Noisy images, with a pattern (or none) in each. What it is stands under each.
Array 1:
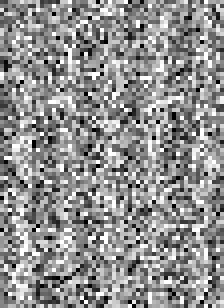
vertical stripes
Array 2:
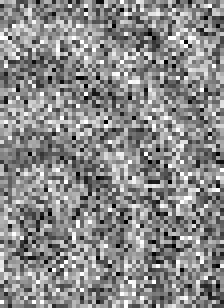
rings round one point
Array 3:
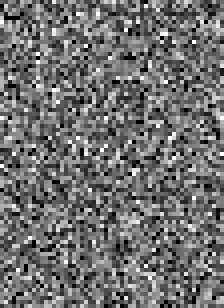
only noise
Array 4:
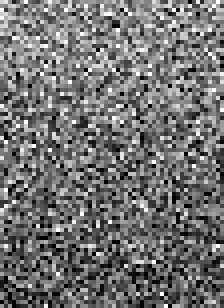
a smooth slope
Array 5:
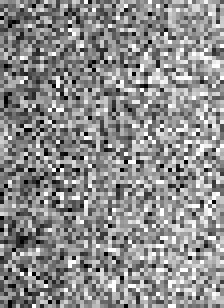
a smooth slope
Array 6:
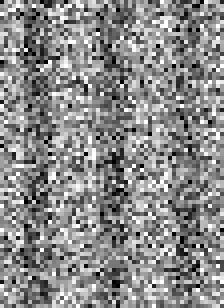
vertical stripes
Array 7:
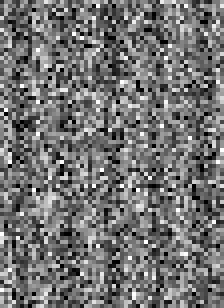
vertical stripes
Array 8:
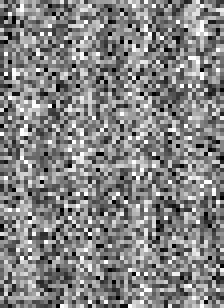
vertical stripes
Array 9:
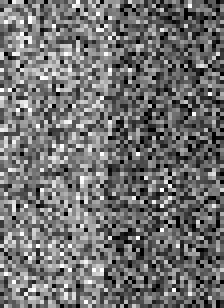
a sharp edge
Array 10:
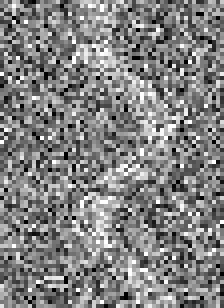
a wavy band
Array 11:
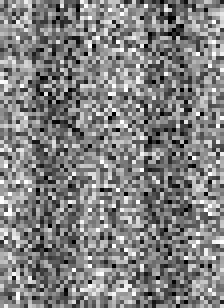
vertical stripes
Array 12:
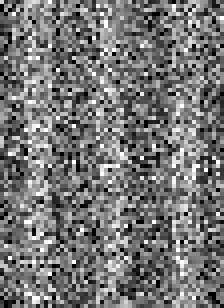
vertical stripes
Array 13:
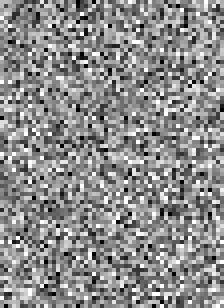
only noise
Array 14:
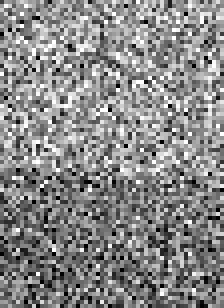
a sharp edge
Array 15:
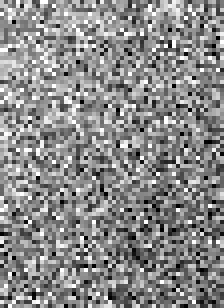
a smooth slope
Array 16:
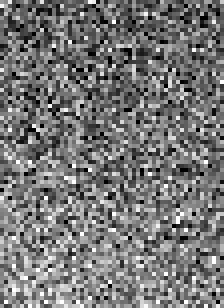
a smooth slope
